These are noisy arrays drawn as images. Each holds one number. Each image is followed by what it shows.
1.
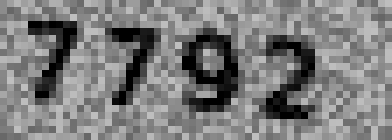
7792
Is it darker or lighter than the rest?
darker
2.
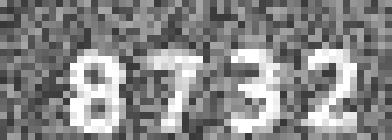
8732
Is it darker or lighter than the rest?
lighter
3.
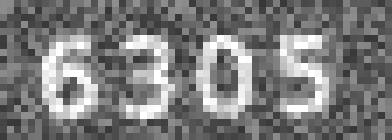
6305
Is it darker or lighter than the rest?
lighter
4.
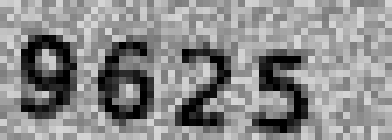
9625
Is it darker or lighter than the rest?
darker
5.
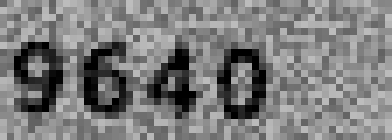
9640
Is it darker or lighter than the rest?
darker
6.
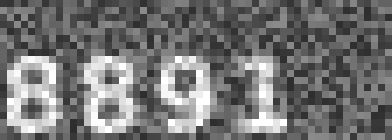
8891
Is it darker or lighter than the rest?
lighter
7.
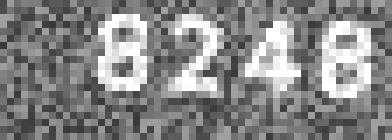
8248
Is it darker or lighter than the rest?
lighter
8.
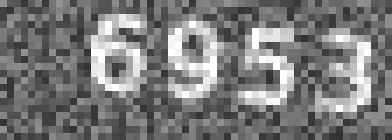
6953
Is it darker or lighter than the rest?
lighter
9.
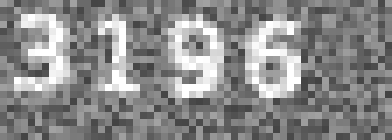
3196
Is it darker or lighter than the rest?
lighter
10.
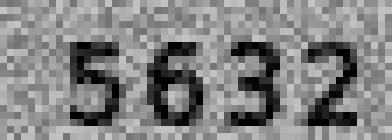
5632
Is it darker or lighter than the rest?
darker
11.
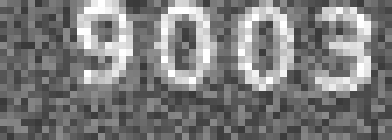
9003
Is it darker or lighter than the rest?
lighter
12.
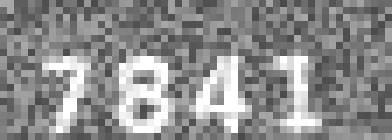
7841
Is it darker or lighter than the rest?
lighter
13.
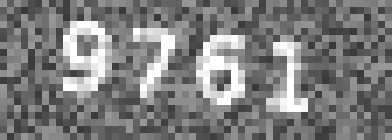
9761
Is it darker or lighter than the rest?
lighter
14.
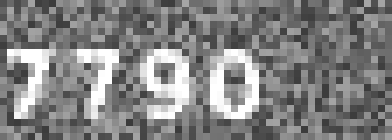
7790
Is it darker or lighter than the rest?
lighter
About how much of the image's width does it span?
two thirds
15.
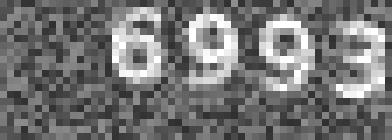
6993
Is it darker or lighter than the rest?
lighter
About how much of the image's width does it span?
two thirds
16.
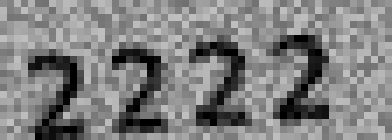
2222
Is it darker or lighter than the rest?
darker
